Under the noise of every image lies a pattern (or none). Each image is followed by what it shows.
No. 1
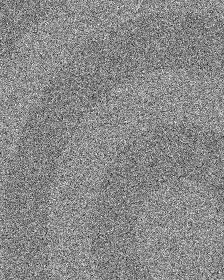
rings round one point
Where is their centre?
bottom right
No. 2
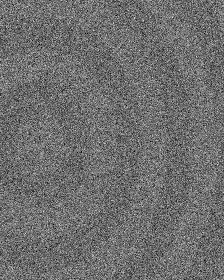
rings round one point
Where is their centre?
middle left
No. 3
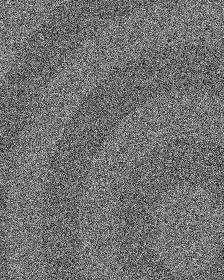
rings round one point
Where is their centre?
bottom right
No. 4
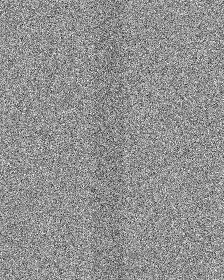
one vertical stripe
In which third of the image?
middle
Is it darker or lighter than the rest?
darker
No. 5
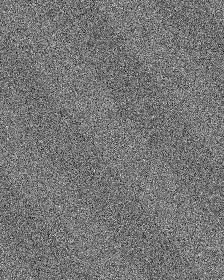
diagonal stripes
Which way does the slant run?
top left to bottom right
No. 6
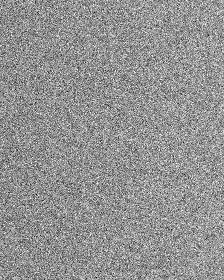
a smooth slope
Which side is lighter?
right
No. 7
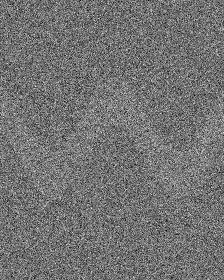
a wavy band
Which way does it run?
left to right
